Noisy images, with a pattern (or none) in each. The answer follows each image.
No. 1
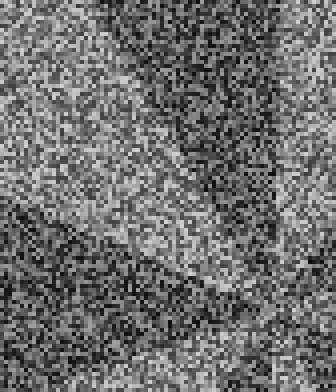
spokes from one point
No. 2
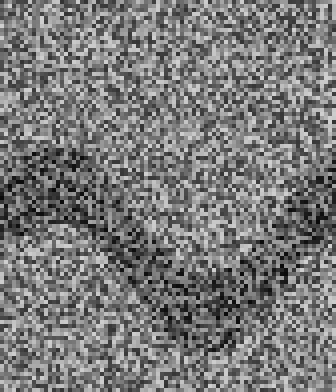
a wavy band
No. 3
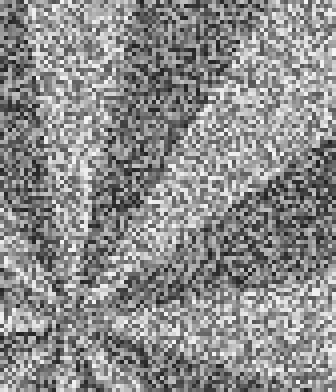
spokes from one point
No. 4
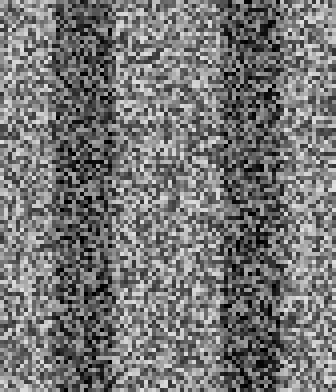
vertical stripes
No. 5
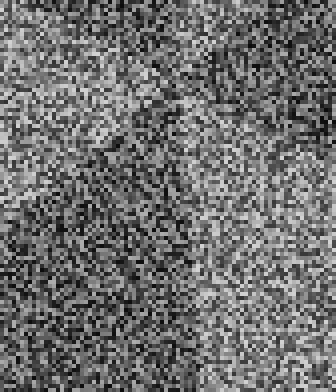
spokes from one point
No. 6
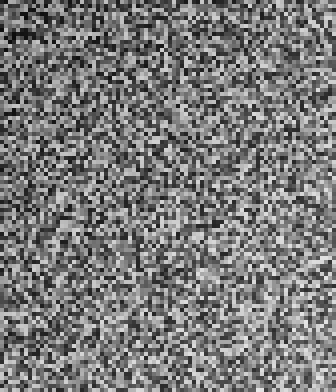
a smooth slope
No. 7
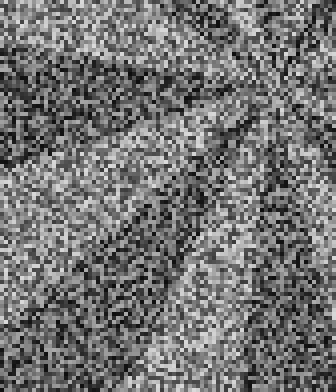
spokes from one point
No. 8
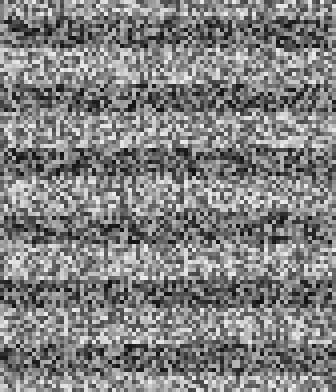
horizontal stripes
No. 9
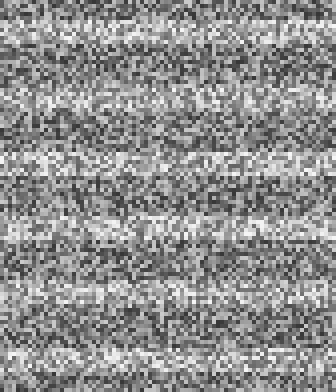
horizontal stripes
